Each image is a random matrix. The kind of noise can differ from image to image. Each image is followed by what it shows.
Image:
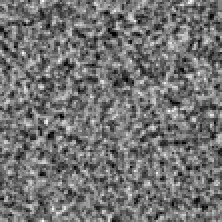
blotchy
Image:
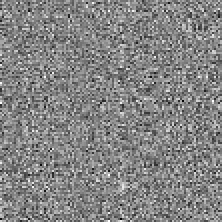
low rank plus noise
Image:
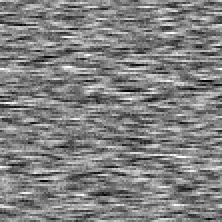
streaked along the rows
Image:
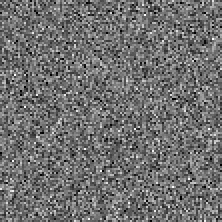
independent entries
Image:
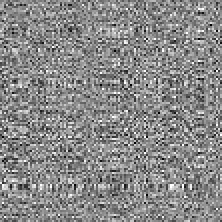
low rank plus noise
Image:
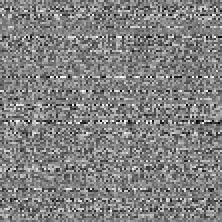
rows of uneven size
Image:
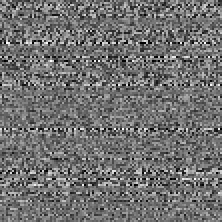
rows of uneven size
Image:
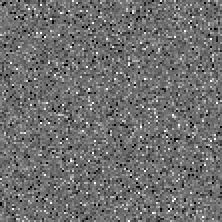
heavy tails
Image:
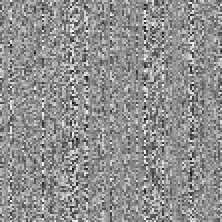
columns of uneven size
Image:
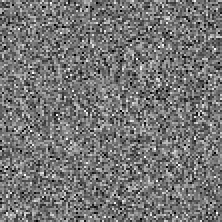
independent entries
